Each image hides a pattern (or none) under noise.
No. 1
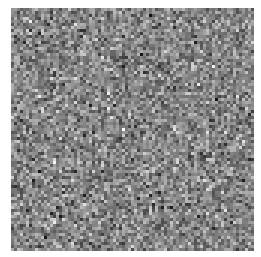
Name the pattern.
only noise
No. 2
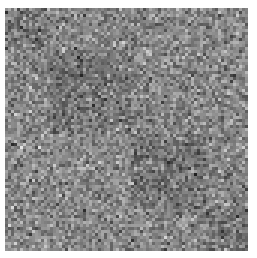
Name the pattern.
blocks along the diagonal
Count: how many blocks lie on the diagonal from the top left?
4
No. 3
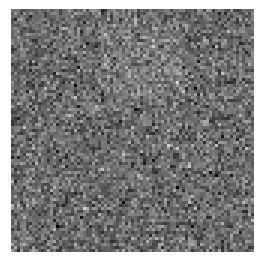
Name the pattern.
one block
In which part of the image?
top middle
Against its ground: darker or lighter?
lighter
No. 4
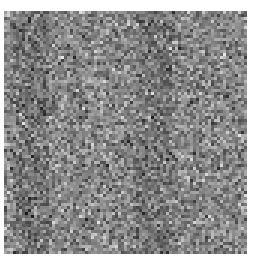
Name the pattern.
bands of columns
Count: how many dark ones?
2
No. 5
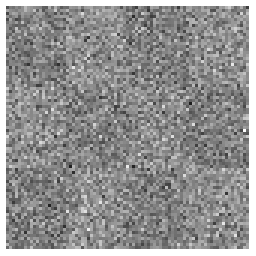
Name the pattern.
a checkerboard
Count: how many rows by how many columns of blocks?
3 by 4
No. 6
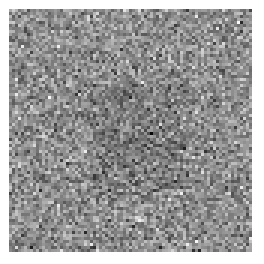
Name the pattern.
one block
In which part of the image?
centre
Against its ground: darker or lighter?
darker
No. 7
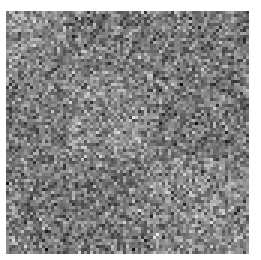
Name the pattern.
blocks along the diagonal
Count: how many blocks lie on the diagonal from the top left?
3
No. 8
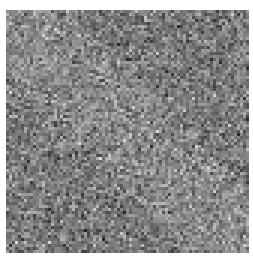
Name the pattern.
a diagonal band
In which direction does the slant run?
top left to bottom right
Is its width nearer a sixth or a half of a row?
a half
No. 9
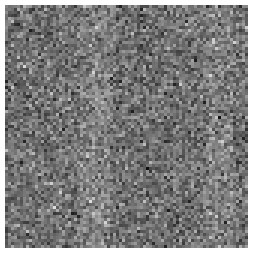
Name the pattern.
bands of columns
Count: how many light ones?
2
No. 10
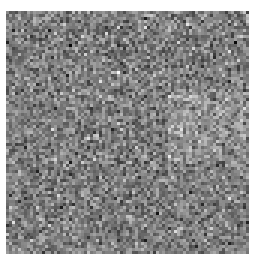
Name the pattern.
one block
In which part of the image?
middle right
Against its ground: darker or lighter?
lighter
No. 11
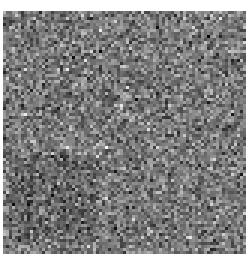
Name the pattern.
one block
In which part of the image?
bottom left
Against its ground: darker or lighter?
darker
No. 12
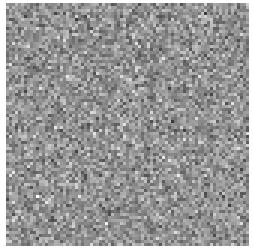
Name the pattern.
only noise
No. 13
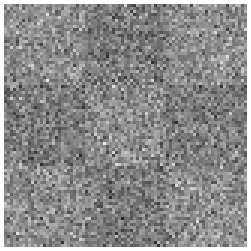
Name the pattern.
a checkerboard
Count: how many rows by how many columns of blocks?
3 by 3
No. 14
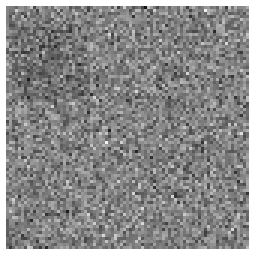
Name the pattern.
one block
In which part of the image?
top left
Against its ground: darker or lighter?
darker
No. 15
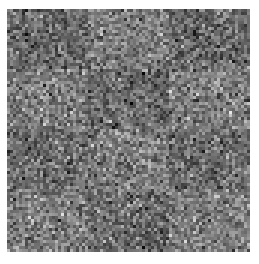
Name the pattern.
a checkerboard
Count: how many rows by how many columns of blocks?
4 by 3
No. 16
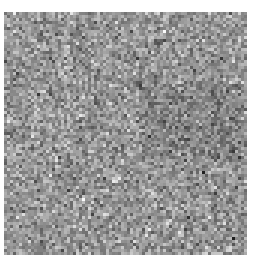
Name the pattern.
one block
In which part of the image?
middle right
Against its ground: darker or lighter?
darker
